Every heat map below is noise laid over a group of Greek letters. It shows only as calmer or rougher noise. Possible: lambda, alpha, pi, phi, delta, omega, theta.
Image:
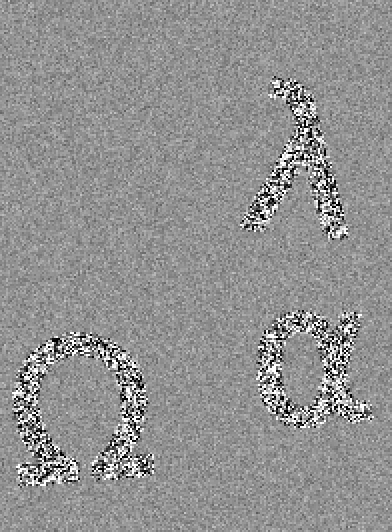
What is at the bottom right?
alpha
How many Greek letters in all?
3
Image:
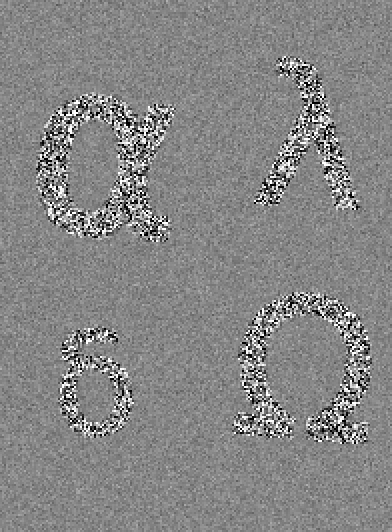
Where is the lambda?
top right
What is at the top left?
alpha
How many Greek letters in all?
4
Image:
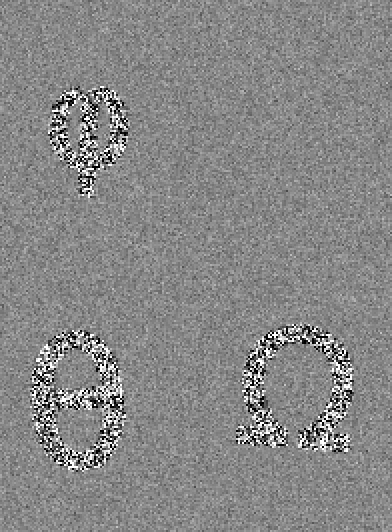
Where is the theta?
bottom left
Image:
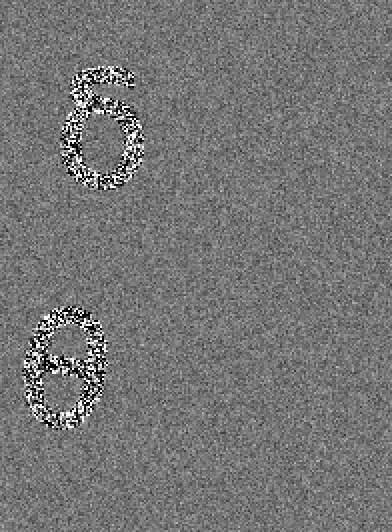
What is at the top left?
delta
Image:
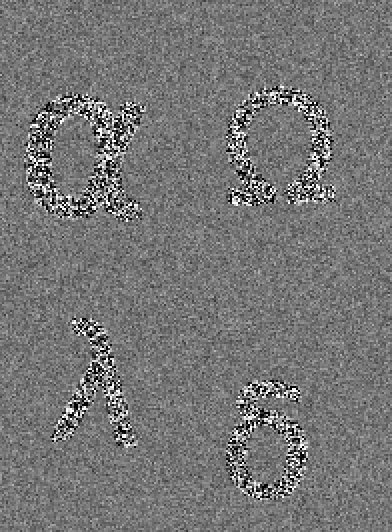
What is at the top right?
omega
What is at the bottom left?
lambda
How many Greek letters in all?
4
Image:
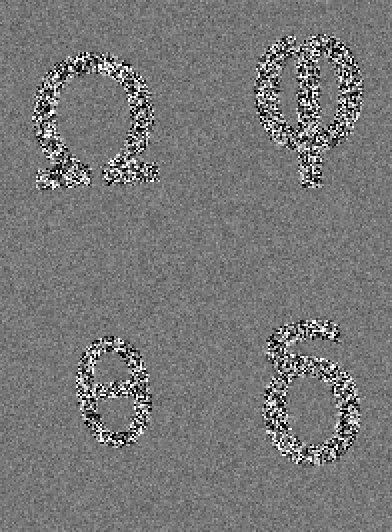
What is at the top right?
phi
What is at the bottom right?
delta
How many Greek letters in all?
4
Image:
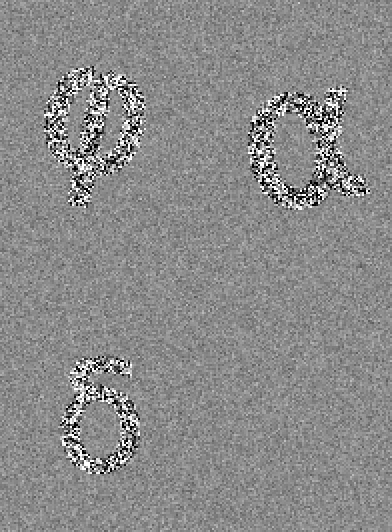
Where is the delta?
bottom left
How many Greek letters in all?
3
